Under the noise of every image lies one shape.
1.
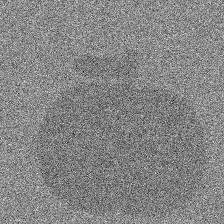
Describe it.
dark apple
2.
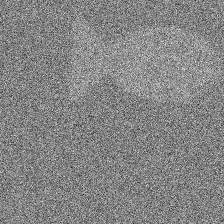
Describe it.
light fish
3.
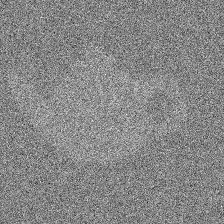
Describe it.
light teapot
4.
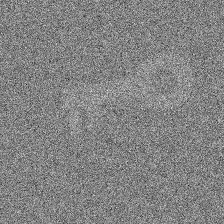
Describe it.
light key
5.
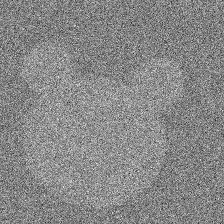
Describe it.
light bear's head
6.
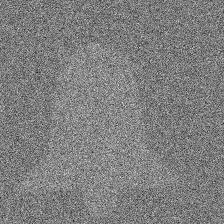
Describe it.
light bell
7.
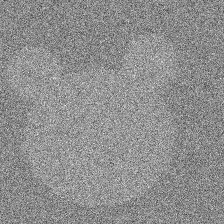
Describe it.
light bear's head
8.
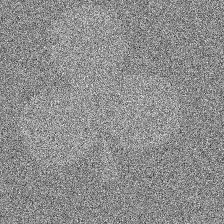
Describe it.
light club
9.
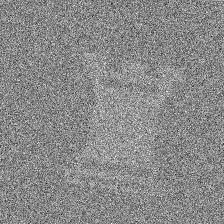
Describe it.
light chess rook
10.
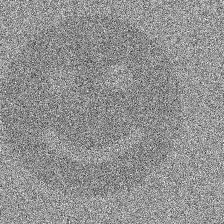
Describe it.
dark smiling face
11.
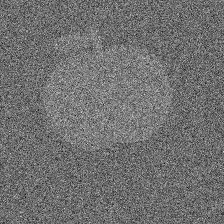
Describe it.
light apple
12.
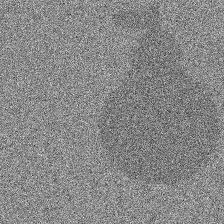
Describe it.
dark pear
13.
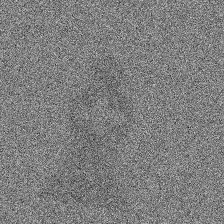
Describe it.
dark chess bishop
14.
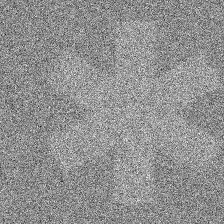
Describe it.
light asterisk
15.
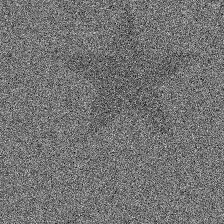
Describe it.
dark star
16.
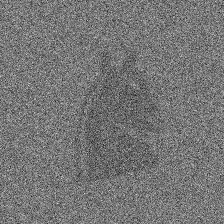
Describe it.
dark chess knight
